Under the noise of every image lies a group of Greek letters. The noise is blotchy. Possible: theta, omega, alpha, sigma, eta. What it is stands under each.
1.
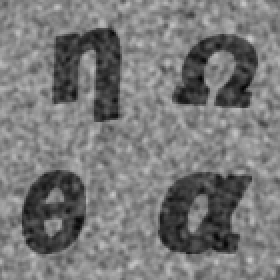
top left: dark eta; top right: dark omega; bottom left: dark theta; bottom right: dark alpha
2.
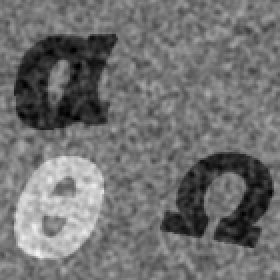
top left: dark alpha; bottom left: light theta; bottom right: dark omega
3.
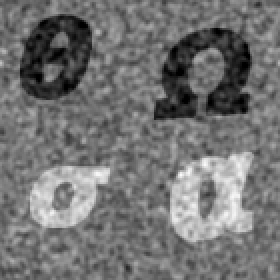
top left: dark theta; top right: dark omega; bottom left: light sigma; bottom right: light alpha
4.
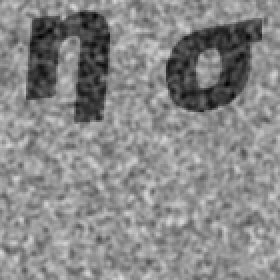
top left: dark eta; top right: dark sigma
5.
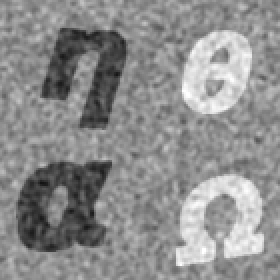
top left: dark eta; top right: light theta; bottom left: dark alpha; bottom right: light omega
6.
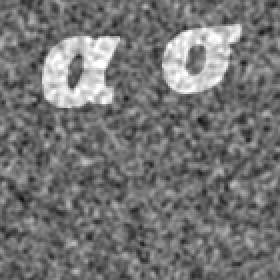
top left: light alpha; top right: light sigma
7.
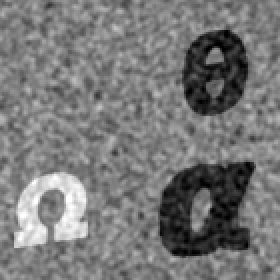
top right: dark theta; bottom left: light omega; bottom right: dark alpha
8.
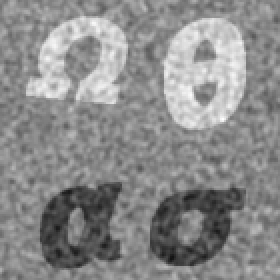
top left: light omega; top right: light theta; bottom left: dark alpha; bottom right: dark sigma
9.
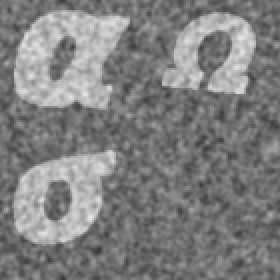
top left: light alpha; top right: light omega; bottom left: light sigma
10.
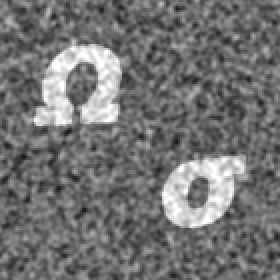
top left: light omega; bottom right: light sigma
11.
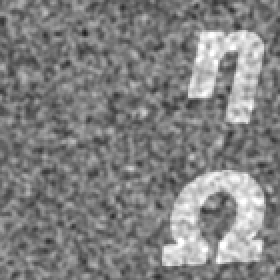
top right: light eta; bottom right: light omega
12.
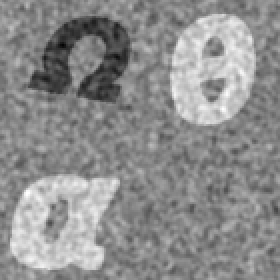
top left: dark omega; top right: light theta; bottom left: light alpha
